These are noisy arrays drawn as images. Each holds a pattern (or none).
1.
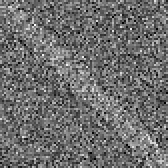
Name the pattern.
a diagonal band
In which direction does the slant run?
top left to bottom right
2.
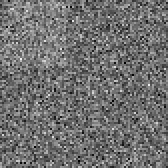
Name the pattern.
one block
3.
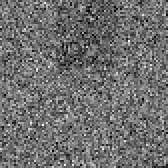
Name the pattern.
one block
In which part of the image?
top middle
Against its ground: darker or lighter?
darker
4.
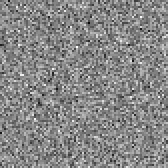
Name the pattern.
only noise
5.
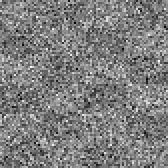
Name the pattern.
a checkerboard
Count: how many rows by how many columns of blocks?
6 by 4
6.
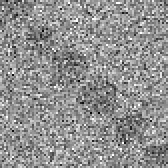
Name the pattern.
blocks along the diagonal
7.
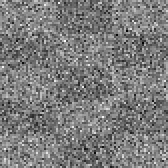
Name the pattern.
a checkerboard
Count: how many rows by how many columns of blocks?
5 by 3
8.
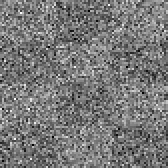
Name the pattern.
a checkerboard
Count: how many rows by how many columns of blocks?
4 by 3
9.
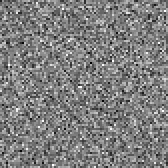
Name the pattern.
only noise
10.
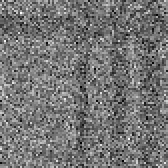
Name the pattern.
bands of rows crossing bands of columns
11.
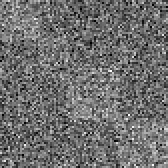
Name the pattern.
blocks along the diagonal
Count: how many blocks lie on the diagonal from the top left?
4
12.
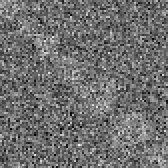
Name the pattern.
blocks along the diagonal
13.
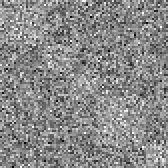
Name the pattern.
blocks along the diagonal
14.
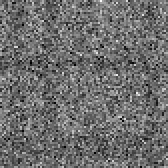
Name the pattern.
bands of rows crossing bands of columns
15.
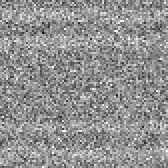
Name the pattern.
bands of rows
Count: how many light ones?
4
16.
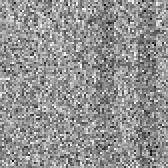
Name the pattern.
bands of columns
